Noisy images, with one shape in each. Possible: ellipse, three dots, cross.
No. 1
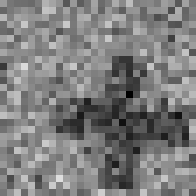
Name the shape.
cross
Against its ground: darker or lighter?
darker
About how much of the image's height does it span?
two thirds
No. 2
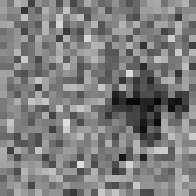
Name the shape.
cross
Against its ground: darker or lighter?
darker
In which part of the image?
middle right
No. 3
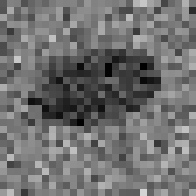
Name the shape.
ellipse
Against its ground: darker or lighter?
darker
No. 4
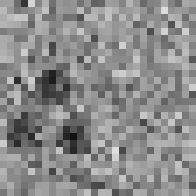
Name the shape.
three dots
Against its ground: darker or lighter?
darker
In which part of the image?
middle left
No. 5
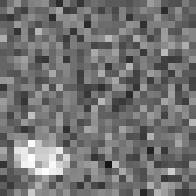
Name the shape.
ellipse
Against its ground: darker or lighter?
lighter
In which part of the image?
bottom left
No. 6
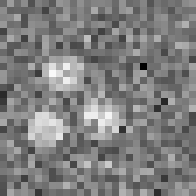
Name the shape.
three dots
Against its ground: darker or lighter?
lighter
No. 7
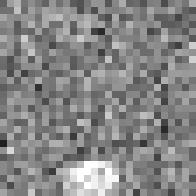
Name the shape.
ellipse
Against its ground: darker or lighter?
lighter
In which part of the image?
bottom middle
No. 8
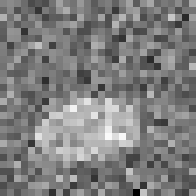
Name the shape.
ellipse
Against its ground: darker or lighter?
lighter
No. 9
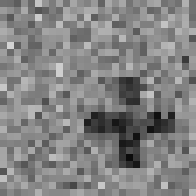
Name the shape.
cross
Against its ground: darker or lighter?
darker
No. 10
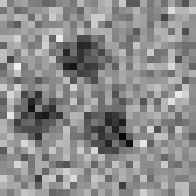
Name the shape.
three dots
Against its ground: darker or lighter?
darker
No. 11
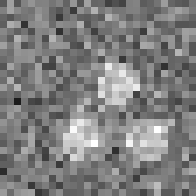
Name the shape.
three dots
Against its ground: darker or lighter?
lighter
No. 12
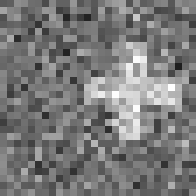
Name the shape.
cross
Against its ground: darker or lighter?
lighter
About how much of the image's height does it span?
half
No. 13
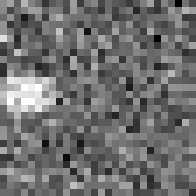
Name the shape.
ellipse
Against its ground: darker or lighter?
lighter
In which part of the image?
middle left
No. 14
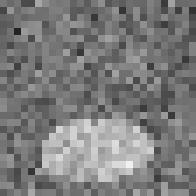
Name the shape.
ellipse
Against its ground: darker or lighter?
lighter
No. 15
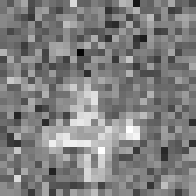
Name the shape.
cross
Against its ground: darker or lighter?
lighter
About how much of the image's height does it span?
half
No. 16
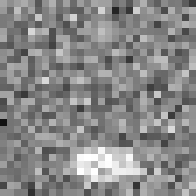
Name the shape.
ellipse
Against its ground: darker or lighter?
lighter
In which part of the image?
bottom middle
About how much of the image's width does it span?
a third
